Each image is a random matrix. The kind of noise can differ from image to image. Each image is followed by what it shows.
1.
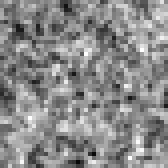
blotchy
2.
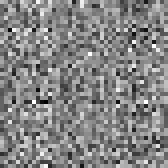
low rank plus noise
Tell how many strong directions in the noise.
three or four
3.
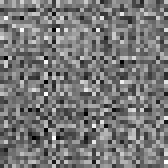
low rank plus noise
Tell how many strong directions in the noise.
two
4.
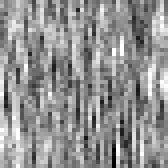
streaked along the columns
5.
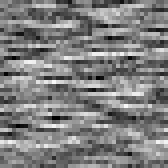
streaked along the rows
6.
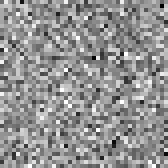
independent entries
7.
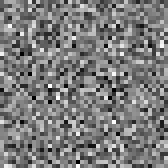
low rank plus noise
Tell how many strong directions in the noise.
three or four
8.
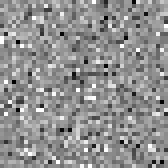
heavy tails
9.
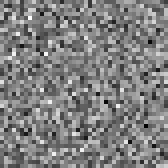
independent entries
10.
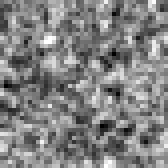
blotchy
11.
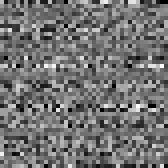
rows of uneven size
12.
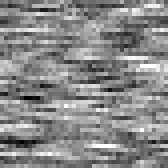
streaked along the rows
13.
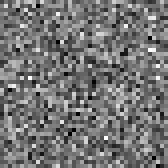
independent entries
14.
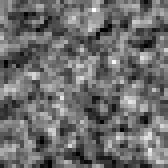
blotchy
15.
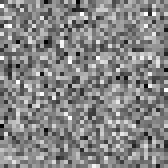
independent entries
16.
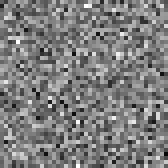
independent entries
